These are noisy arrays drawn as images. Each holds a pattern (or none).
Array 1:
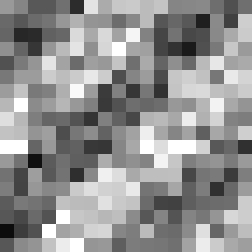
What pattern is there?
diagonal stripes
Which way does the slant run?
bottom left to top right
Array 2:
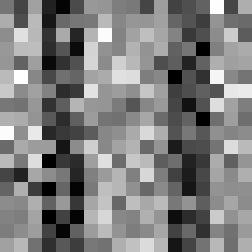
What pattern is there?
vertical stripes
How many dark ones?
2
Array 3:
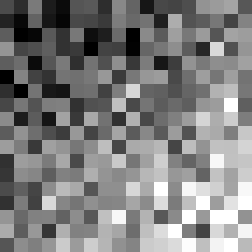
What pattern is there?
a smooth slope
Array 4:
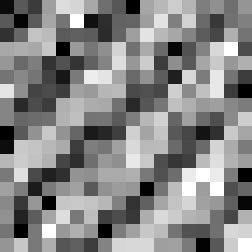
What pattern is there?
diagonal stripes
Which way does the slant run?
bottom left to top right
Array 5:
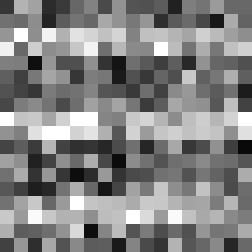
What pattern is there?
horizontal stripes
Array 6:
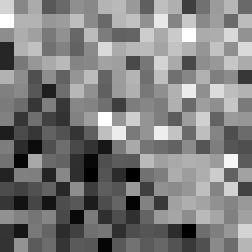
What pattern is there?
a sharp edge
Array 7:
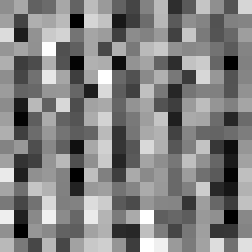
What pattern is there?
vertical stripes
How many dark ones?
5
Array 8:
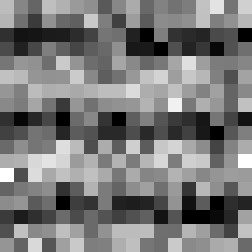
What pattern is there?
horizontal stripes
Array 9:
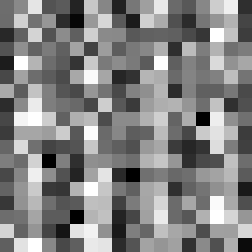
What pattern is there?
vertical stripes
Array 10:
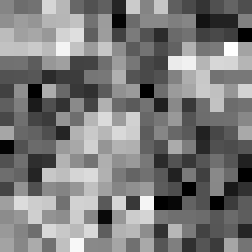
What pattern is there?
spokes from one point
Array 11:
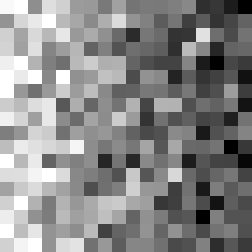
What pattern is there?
a smooth slope
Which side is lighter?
left
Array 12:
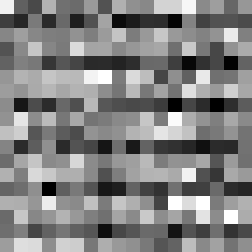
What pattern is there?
horizontal stripes
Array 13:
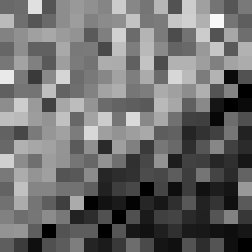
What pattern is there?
a sharp edge
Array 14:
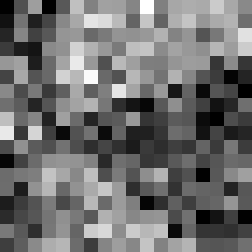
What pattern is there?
spokes from one point
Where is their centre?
middle left
